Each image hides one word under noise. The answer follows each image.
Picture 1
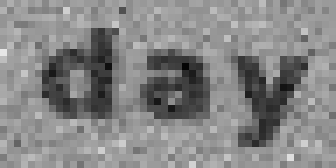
day
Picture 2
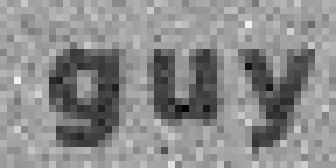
guy
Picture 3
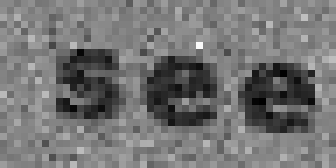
see
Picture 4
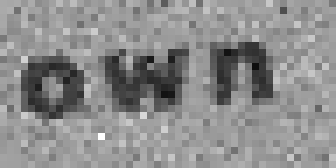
own
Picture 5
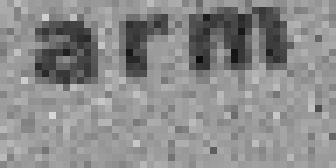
arm
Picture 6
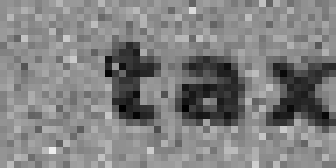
tax
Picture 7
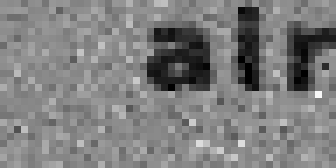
air
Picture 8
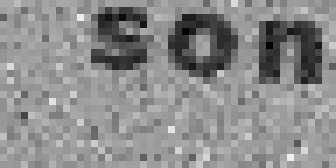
son
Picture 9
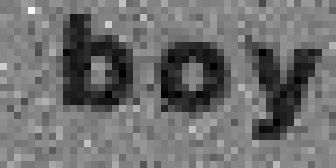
boy
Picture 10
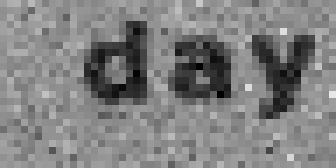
day
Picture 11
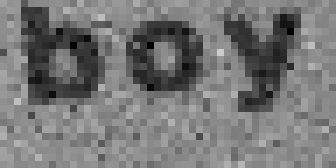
boy
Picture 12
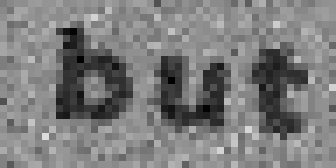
but
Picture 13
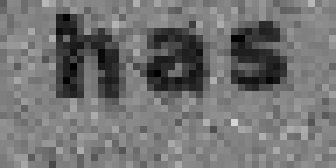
has
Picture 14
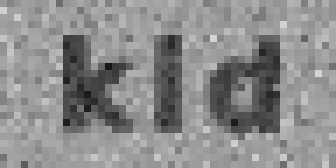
kid
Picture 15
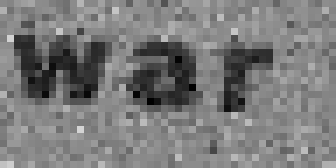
war
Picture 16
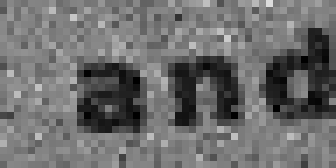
and
